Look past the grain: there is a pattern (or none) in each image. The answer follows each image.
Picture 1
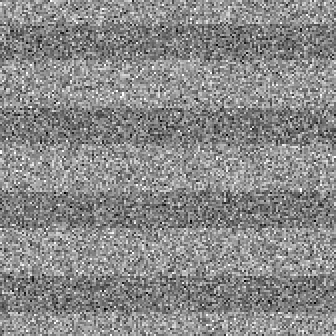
horizontal stripes
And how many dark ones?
4
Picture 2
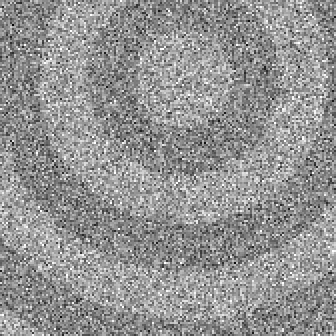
rings round one point
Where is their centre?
top middle
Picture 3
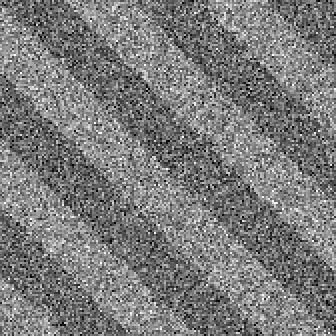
diagonal stripes
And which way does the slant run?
top left to bottom right
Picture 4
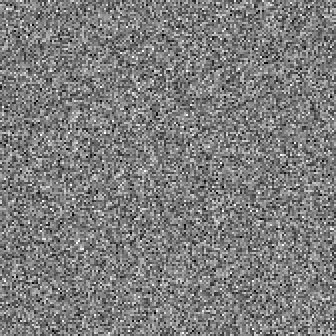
only noise
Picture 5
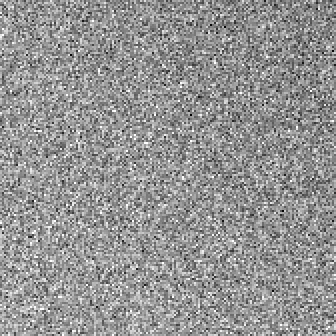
a smooth slope
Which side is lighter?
bottom left
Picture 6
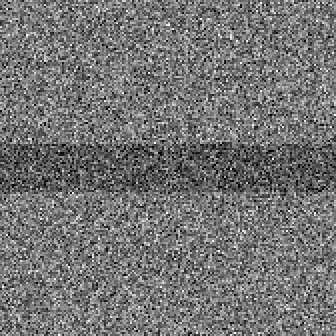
one horizontal stripe
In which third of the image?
middle
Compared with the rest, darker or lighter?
darker
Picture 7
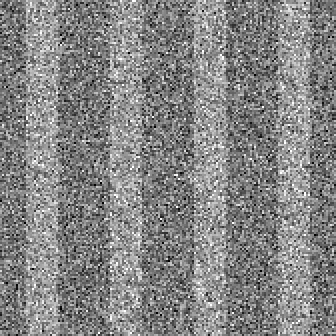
vertical stripes
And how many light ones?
4
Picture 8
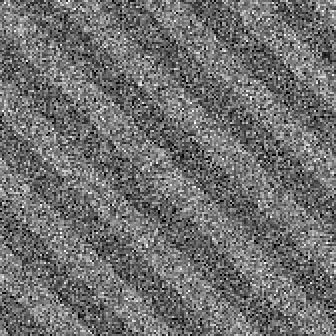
diagonal stripes
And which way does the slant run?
top left to bottom right
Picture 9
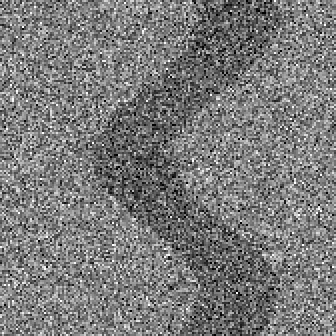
a wavy band
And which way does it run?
top to bottom
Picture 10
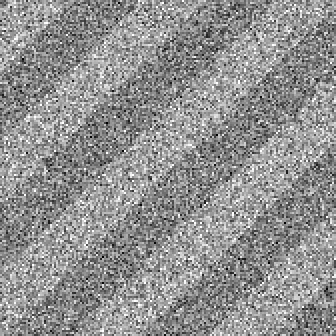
diagonal stripes
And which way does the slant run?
bottom left to top right
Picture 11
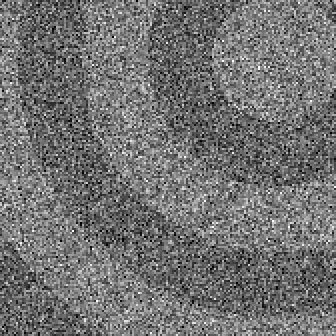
rings round one point
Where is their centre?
top right
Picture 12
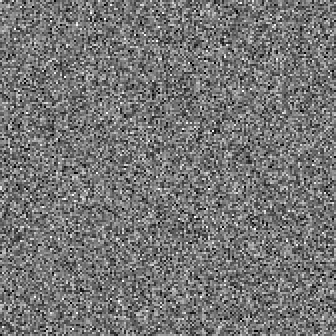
only noise
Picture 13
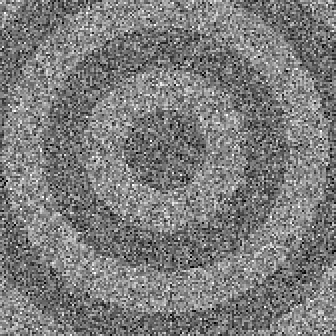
rings round one point
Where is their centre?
centre
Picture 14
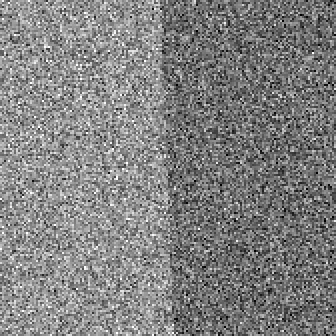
a sharp edge
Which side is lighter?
left
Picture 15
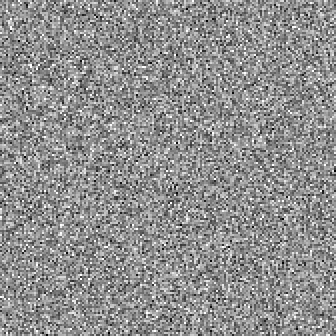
only noise
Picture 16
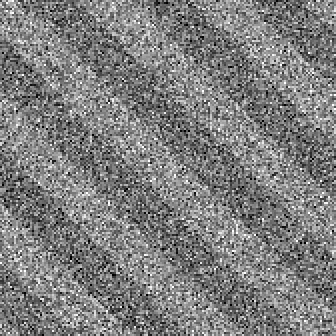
diagonal stripes
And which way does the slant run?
top left to bottom right
